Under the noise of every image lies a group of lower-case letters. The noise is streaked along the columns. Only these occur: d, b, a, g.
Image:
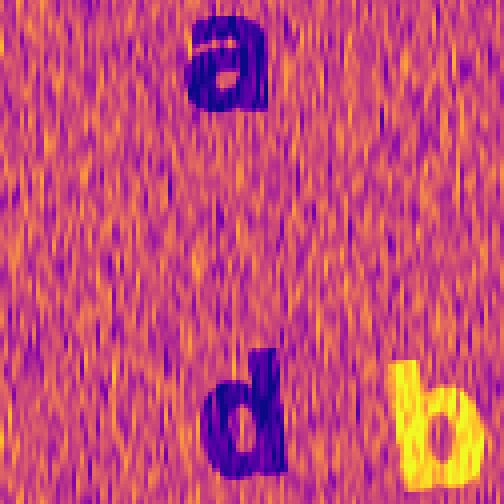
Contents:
top middle: dark a; bottom middle: dark d; bottom right: light b
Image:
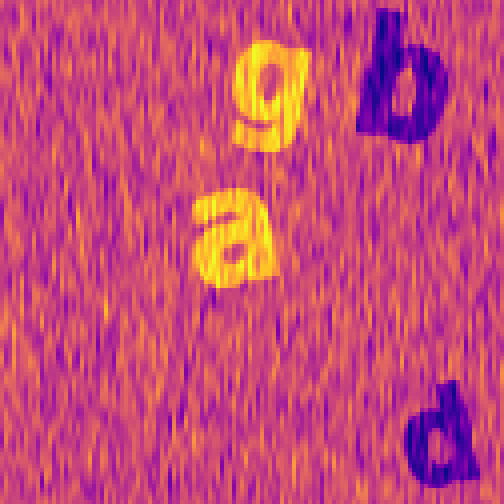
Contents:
top middle: light g; top right: dark b; centre: light a; bottom right: dark d
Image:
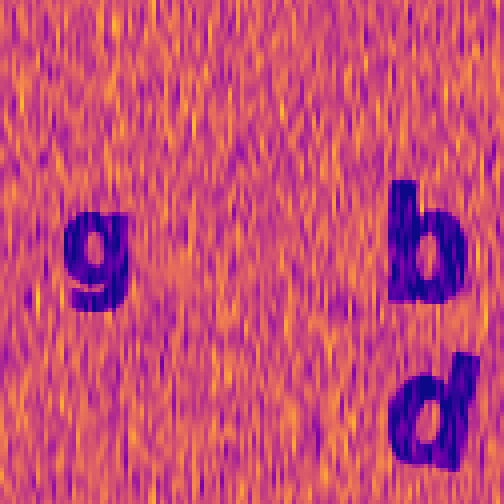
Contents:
middle left: dark g; middle right: dark b; bottom right: dark d
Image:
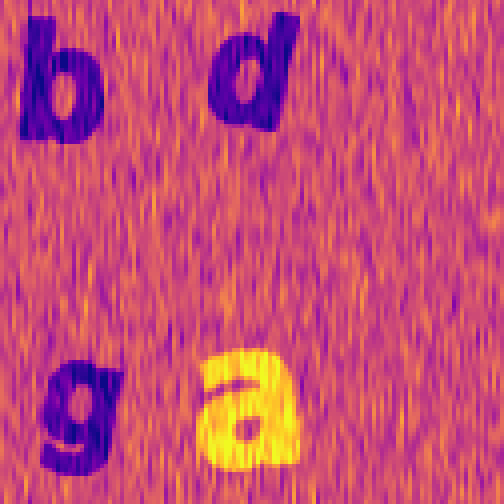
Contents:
top left: dark b; top middle: dark d; bottom left: dark g; bottom middle: light a
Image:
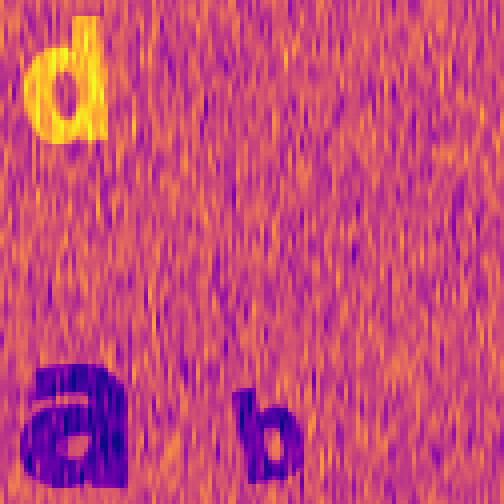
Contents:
top left: light d; bottom left: dark a; bottom middle: dark b
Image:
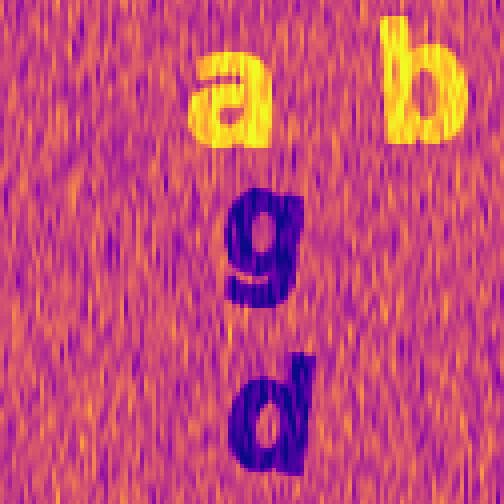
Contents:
top middle: light a; top right: light b; centre: dark g; bottom middle: dark d
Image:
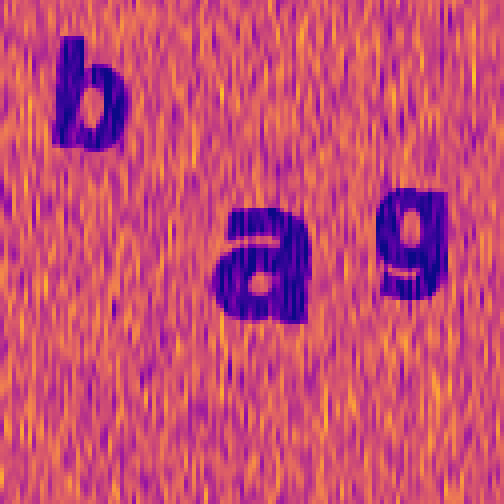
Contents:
top left: dark b; centre: dark a; middle right: dark g
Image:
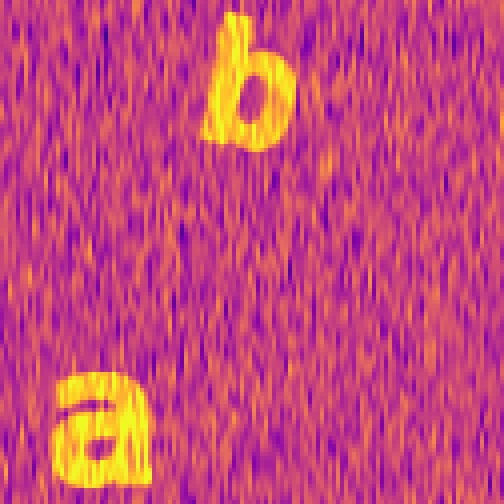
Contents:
top middle: light b; bottom left: light a
